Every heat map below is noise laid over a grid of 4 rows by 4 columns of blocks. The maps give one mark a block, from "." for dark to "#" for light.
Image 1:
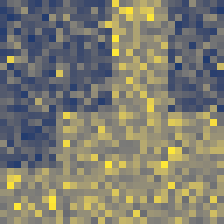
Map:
. . # .
. . # .
. # # #
# # # #
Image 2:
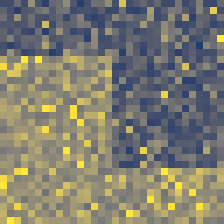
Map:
. . . .
# # . .
# # . .
# # # #
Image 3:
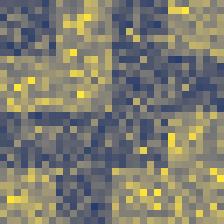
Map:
. # . #
# # . .
. . . #
# . # #
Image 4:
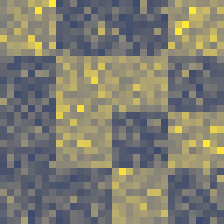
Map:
# . . #
. # # .
. # . #
. . # .
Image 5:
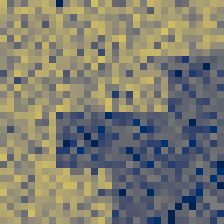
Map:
# # # #
# # # .
# . . .
# # . .
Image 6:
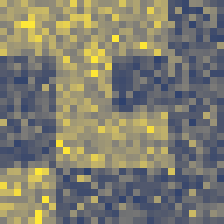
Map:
# # # .
. # . .
. # # .
# . . .
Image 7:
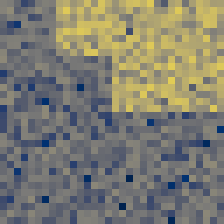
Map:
. # # #
. . # #
. . . .
. . . .
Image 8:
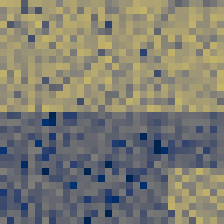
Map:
# # # #
# # # #
. . . .
. . . #
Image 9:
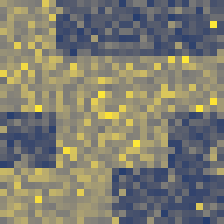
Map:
# . . .
# # # #
. # # .
# # . .
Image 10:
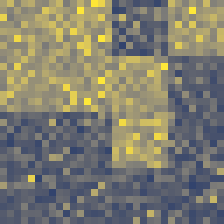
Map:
# # . #
# # # .
. . # .
. . . .
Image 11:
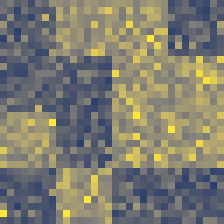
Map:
. # # .
. . # #
# . # #
. # . .
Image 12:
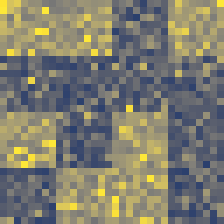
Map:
# # . #
. . . .
# . # .
. # # .
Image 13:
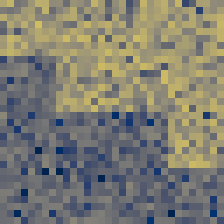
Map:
# # # #
. # # #
. . . #
. . . .
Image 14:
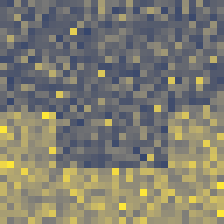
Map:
. . . .
. . . .
# . . #
# # # #
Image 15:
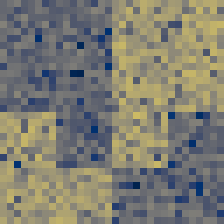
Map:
. . # #
. . # #
# . # .
# # . .
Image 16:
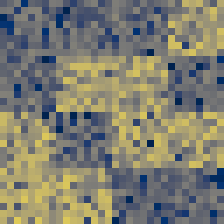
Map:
. . . #
. # # .
# . # #
# # . .
